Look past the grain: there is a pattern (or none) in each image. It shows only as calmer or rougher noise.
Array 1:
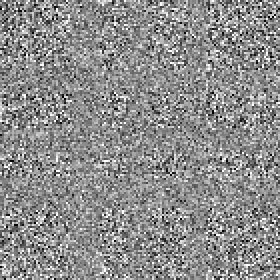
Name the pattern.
bands of rows crossing bands of columns
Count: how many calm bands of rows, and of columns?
3 and 3
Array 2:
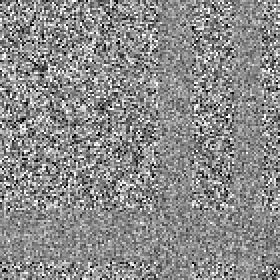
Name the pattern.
bands of rows crossing bands of columns
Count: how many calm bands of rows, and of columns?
1 and 2
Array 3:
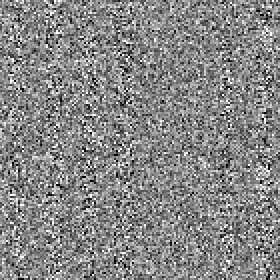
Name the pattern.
bands of columns
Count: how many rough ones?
6
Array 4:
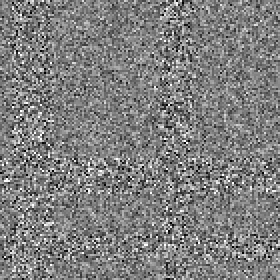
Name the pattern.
bands of rows crossing bands of columns
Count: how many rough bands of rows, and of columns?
2 and 2
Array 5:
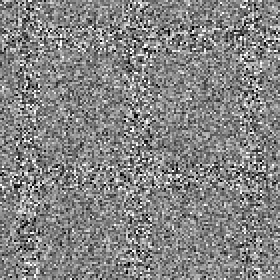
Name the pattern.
bands of rows crossing bands of columns
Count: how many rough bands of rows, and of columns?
2 and 3
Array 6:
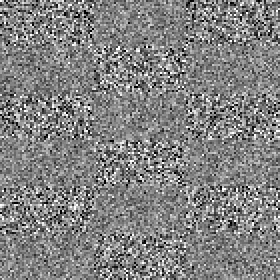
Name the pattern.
a checkerboard
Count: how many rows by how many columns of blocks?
6 by 3
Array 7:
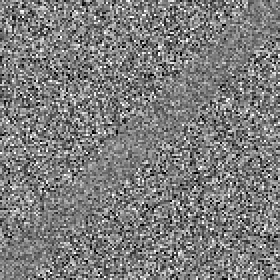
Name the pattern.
a diagonal band
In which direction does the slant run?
bottom left to top right
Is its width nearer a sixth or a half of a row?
a sixth
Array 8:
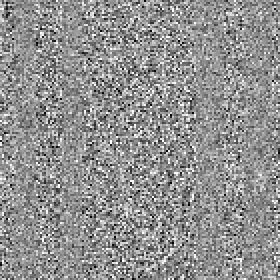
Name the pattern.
bands of columns
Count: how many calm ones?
4
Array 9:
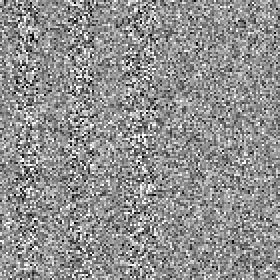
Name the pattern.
bands of columns
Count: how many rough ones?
3
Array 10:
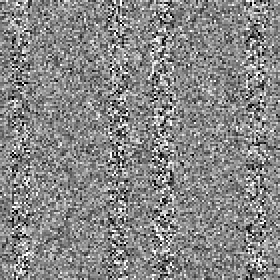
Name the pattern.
bands of columns
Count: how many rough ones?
4
